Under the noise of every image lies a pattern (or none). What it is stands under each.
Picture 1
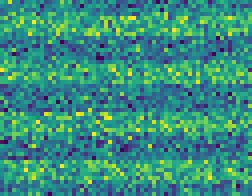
horizontal stripes
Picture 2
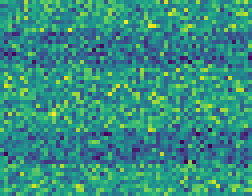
horizontal stripes
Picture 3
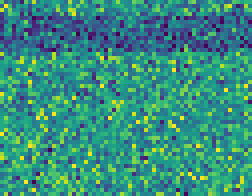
one horizontal stripe
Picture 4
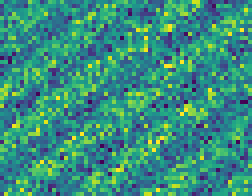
diagonal stripes
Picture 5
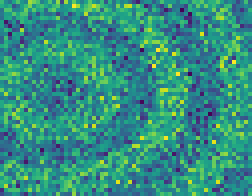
rings round one point
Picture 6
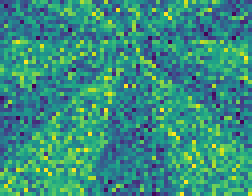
spokes from one point
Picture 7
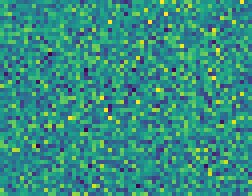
only noise
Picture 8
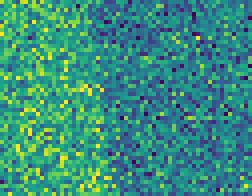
a sharp edge
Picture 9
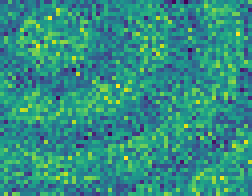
rings round one point
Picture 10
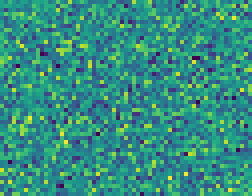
only noise
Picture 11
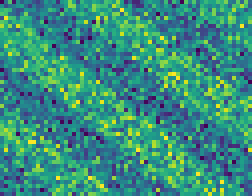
diagonal stripes
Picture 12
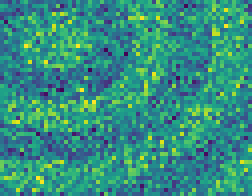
rings round one point
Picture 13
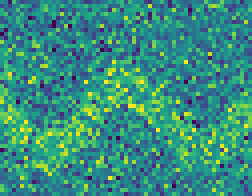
a wavy band
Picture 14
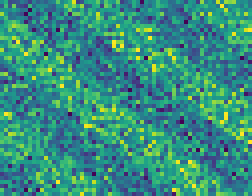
diagonal stripes
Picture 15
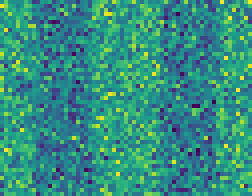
vertical stripes
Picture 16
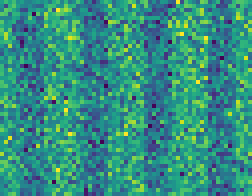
vertical stripes
